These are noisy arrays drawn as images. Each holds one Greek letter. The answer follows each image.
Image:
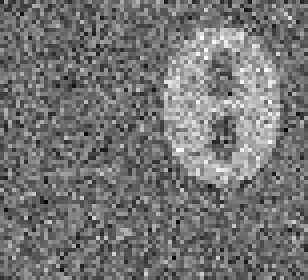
light theta
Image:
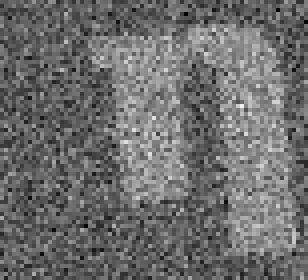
light eta
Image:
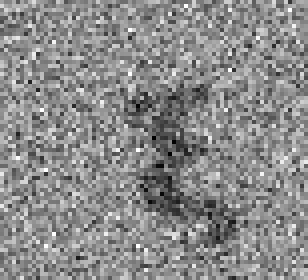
dark xi
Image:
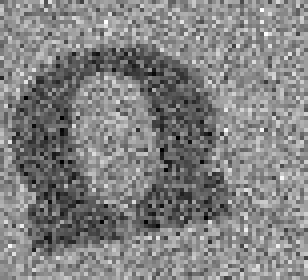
dark omega
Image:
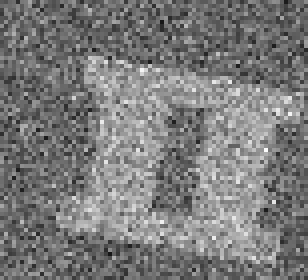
light pi
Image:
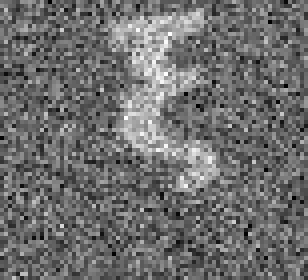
light xi
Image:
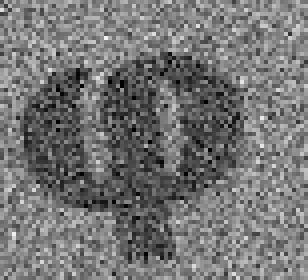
dark phi
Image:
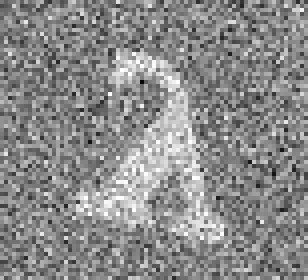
light lambda
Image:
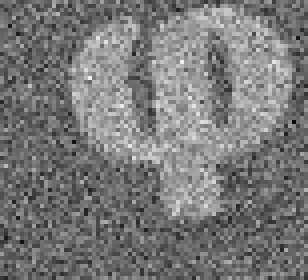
light phi
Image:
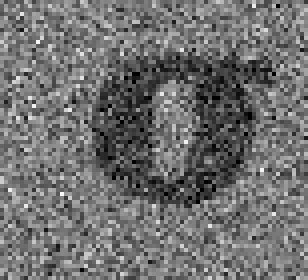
dark sigma
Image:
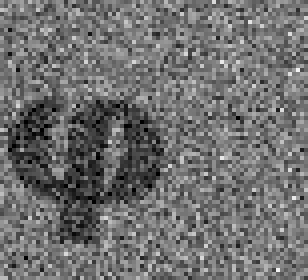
dark phi
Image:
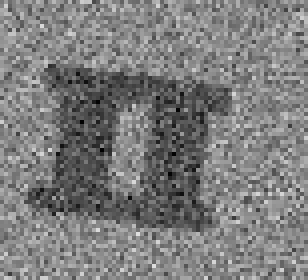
dark pi
